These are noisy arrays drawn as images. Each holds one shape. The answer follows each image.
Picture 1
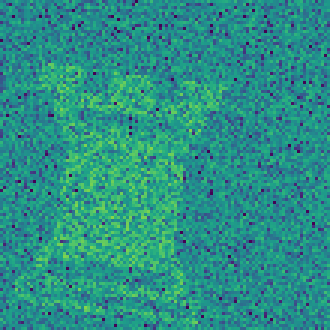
chess rook
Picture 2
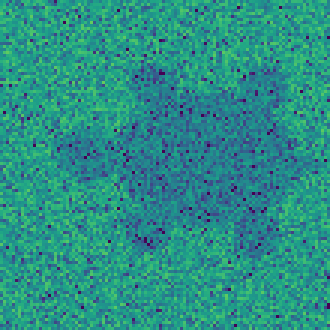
turtle
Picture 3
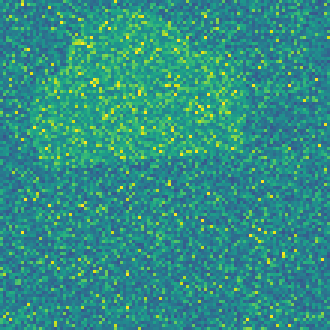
cloud
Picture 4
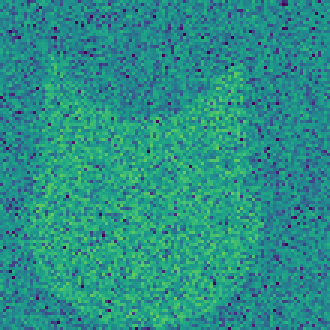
cat's head
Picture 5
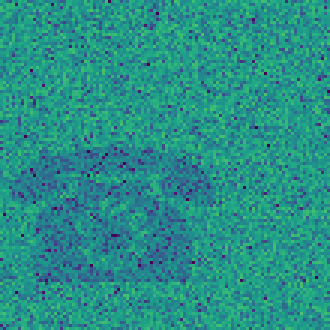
telephone
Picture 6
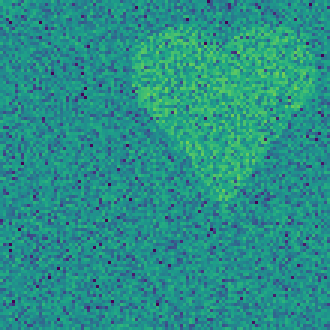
heart
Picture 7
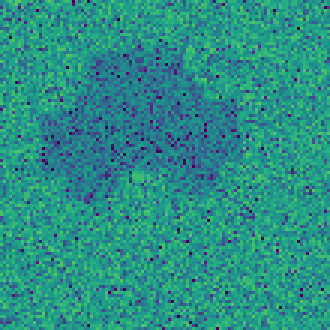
car
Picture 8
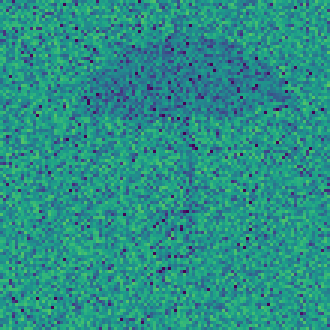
umbrella
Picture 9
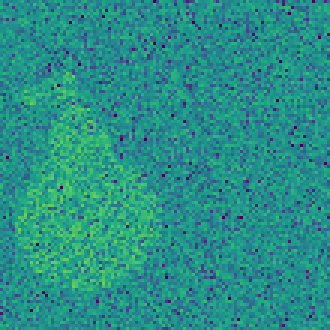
pear
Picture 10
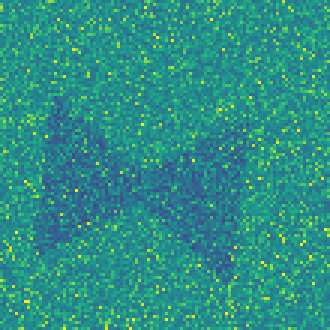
bow tie
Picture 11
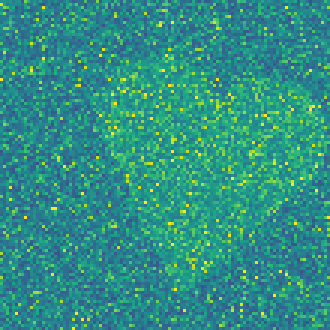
heart
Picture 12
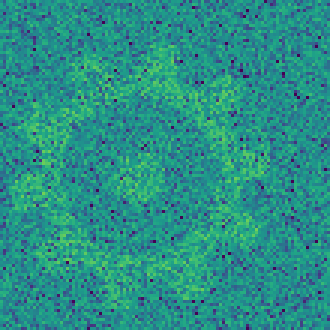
gear
